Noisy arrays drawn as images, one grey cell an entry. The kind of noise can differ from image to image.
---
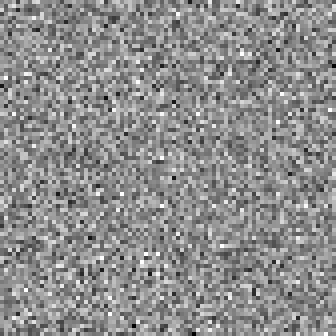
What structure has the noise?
independent entries
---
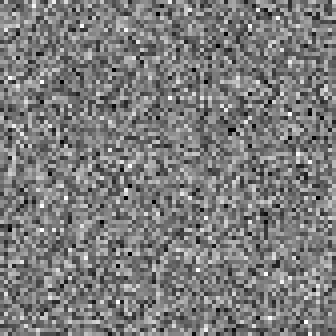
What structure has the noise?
independent entries
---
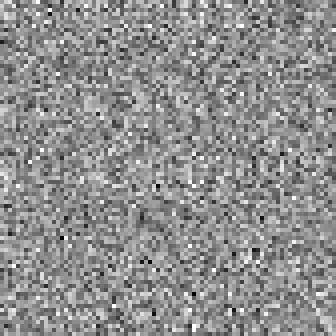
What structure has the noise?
low rank plus noise
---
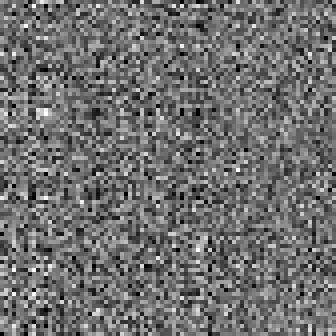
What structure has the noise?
low rank plus noise
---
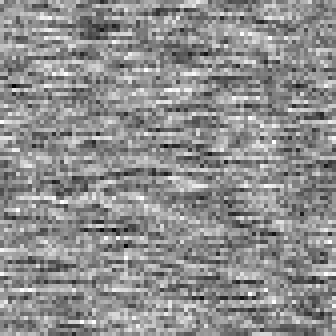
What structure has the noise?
streaked along the rows
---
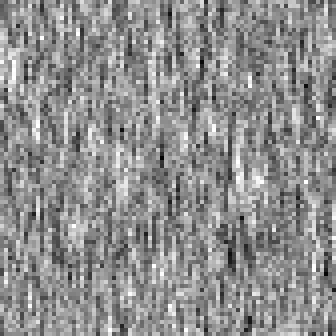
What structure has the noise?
streaked along the columns
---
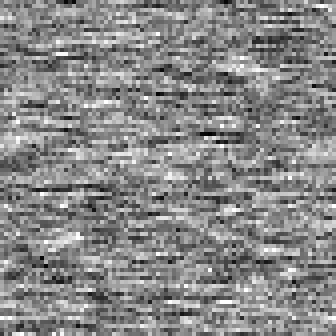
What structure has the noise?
streaked along the rows
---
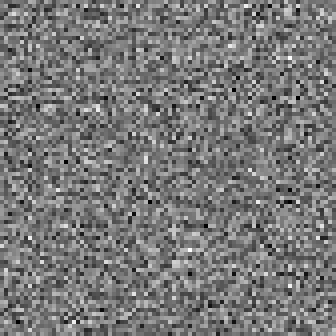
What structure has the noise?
low rank plus noise
